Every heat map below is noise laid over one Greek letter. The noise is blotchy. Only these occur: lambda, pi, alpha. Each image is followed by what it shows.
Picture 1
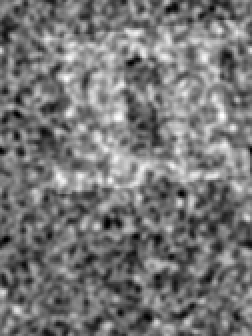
light pi
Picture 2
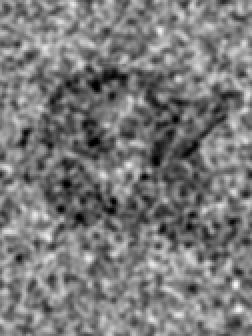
dark alpha
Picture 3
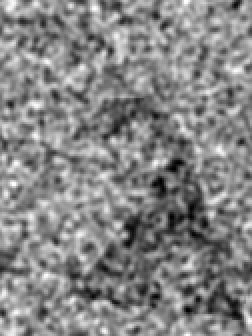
dark lambda
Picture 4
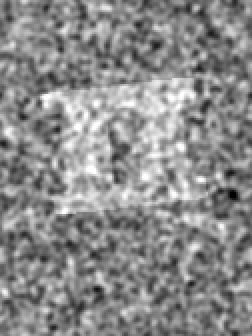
light pi
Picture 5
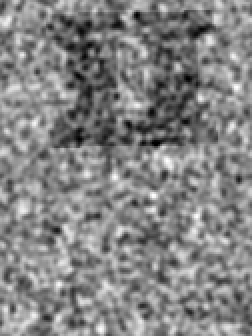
dark pi
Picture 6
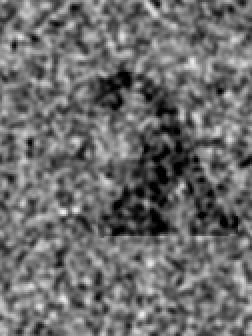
dark lambda
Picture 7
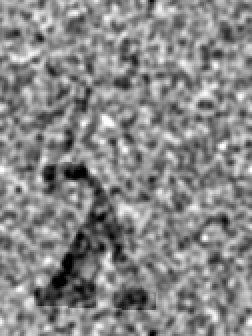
dark lambda
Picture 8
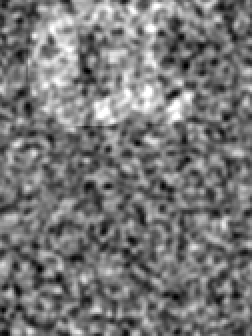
light alpha
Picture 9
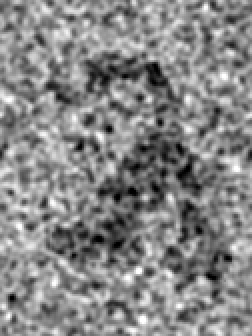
dark lambda
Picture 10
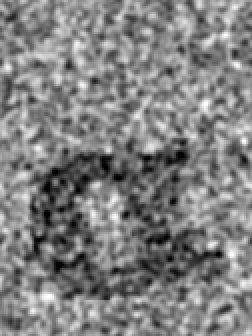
dark alpha
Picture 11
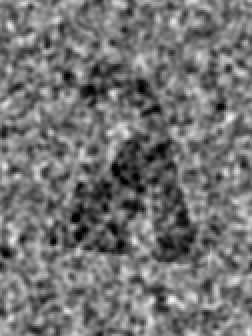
dark lambda
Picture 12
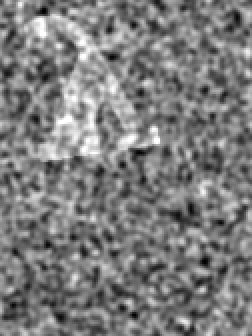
light lambda
